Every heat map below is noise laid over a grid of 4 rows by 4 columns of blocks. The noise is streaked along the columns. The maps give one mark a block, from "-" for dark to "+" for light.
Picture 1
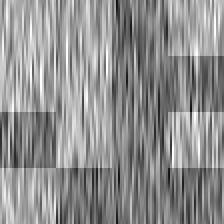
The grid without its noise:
+ + - +
+ + - -
- + - +
+ - - -
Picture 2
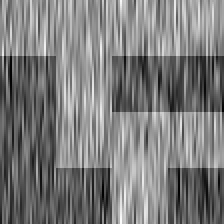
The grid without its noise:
+ + + +
- + - -
- + + +
- - + -
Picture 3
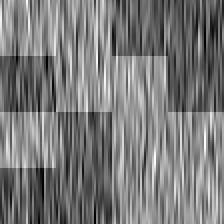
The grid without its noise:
+ + - -
- + + -
+ - + +
- - + +
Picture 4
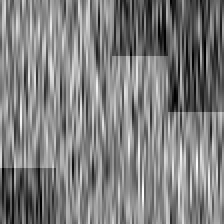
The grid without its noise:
+ + - -
+ + + -
+ + + +
- + + +
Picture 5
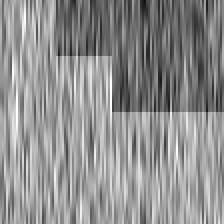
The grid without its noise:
+ - - -
+ + - -
+ + + +
+ + + +
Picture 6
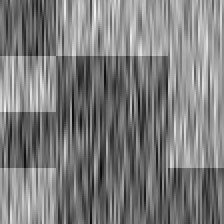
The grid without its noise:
- + + +
+ - - +
- - - +
+ - - -
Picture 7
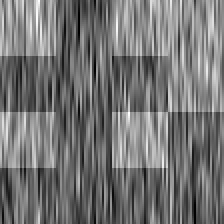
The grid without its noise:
+ - + +
- - - +
+ - + -
- - - -
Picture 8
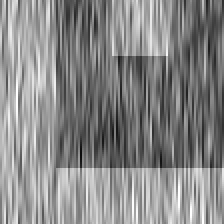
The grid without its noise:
+ - + -
+ - - -
+ - - -
+ + + +
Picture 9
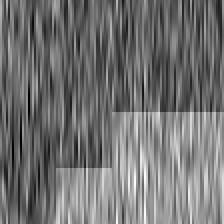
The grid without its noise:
- - - -
- - - -
- - + +
- + + +
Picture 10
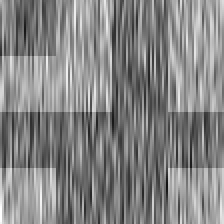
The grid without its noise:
- + - +
+ + - +
- - - -
+ - - +
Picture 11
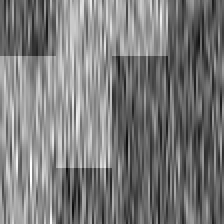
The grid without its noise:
- + + -
+ + - -
+ + - -
+ - - -
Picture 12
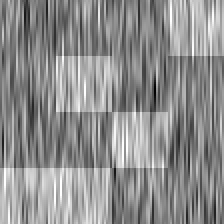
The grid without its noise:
- - - +
- + - -
- - + -
+ + - -
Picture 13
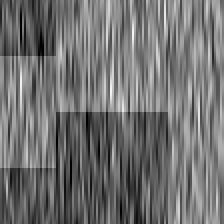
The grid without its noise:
- + + +
+ + + +
+ - - +
- - - +
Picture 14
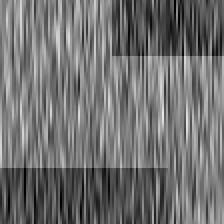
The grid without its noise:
+ + - -
+ + + +
+ + + +
- - - +
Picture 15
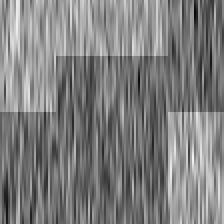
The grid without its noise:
+ + + -
+ - - -
- - - +
- - - +
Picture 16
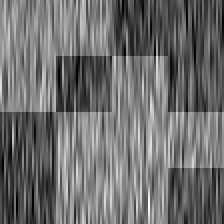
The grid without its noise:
+ + - -
+ - + -
- + + +
- + + -
